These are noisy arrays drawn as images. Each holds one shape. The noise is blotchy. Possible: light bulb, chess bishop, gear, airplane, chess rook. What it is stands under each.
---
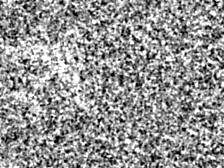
light airplane
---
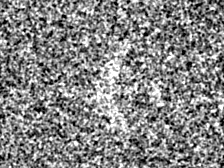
light airplane
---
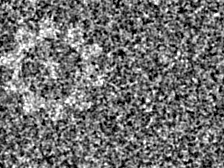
light gear
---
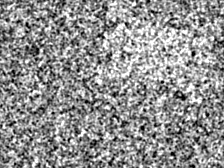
light chess rook
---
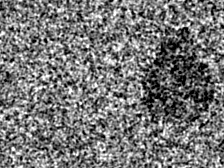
dark light bulb
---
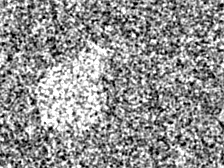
light light bulb
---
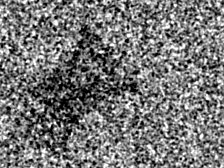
dark chess rook
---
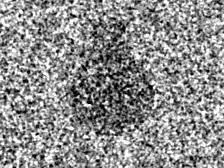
dark light bulb
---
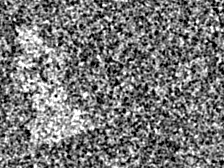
light chess bishop
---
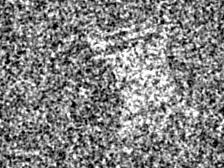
light chess rook
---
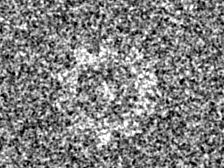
light gear
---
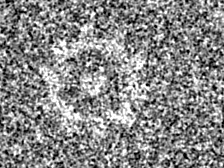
light gear
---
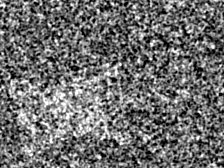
light chess rook
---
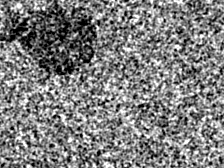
dark light bulb, top left
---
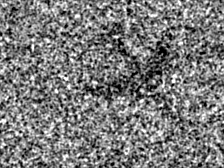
dark airplane
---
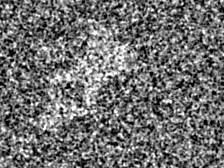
light chess bishop
